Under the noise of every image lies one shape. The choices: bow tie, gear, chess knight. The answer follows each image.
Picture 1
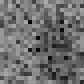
chess knight
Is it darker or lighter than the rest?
darker
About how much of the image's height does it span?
nearly all
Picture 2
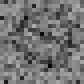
gear
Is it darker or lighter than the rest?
darker
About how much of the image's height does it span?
nearly all
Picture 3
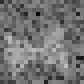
bow tie
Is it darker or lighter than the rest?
lighter
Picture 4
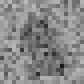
chess knight
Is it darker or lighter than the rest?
darker
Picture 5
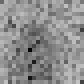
chess knight
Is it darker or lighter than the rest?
darker
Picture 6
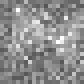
bow tie
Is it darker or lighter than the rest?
lighter
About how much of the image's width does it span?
nearly all
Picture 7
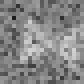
bow tie
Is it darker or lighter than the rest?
lighter
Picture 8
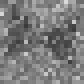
bow tie
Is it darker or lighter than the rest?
darker
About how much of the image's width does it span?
nearly all
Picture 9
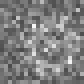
gear
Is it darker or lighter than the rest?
lighter
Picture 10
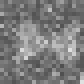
bow tie
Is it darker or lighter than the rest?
lighter
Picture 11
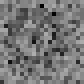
gear
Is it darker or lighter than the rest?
darker
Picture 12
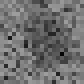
chess knight
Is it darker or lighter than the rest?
darker
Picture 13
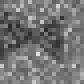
bow tie
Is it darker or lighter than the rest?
darker
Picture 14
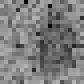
chess knight
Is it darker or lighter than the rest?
darker
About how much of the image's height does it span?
nearly all
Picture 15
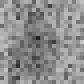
chess knight
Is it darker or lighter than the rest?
darker
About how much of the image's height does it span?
nearly all
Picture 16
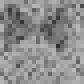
bow tie
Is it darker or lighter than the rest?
darker
